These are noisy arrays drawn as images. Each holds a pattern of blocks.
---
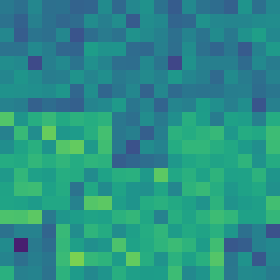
left and right mirror each other
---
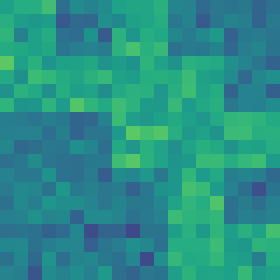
mirrored about the diagonal from the bottom left
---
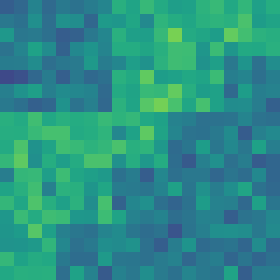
mirrored about the diagonal from the top left
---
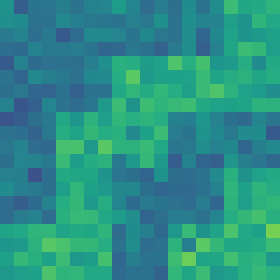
mirrored about the diagonal from the top left
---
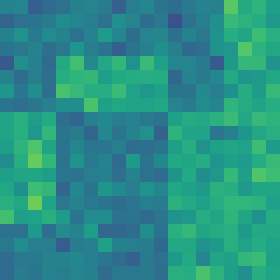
no symmetry
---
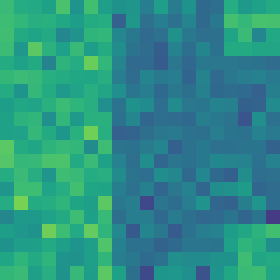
top and bottom mirror each other
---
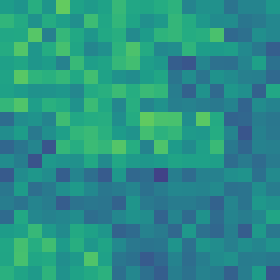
no symmetry
